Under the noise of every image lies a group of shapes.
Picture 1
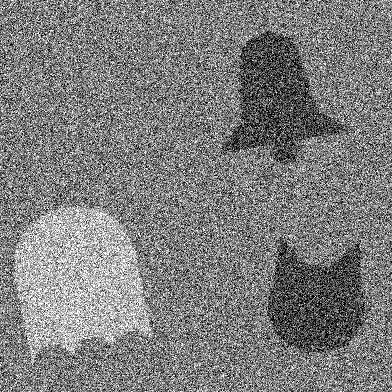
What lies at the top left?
nothing
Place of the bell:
top right
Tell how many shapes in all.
3
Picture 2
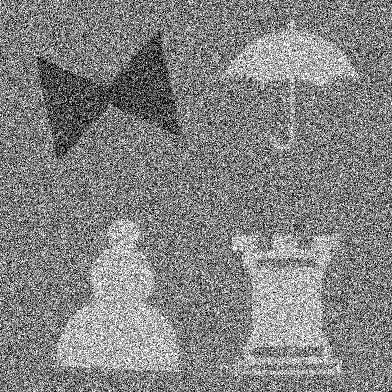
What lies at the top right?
umbrella
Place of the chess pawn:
bottom left
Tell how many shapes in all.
4
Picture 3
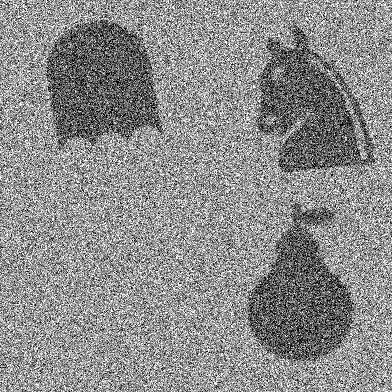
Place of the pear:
bottom right
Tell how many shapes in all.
3
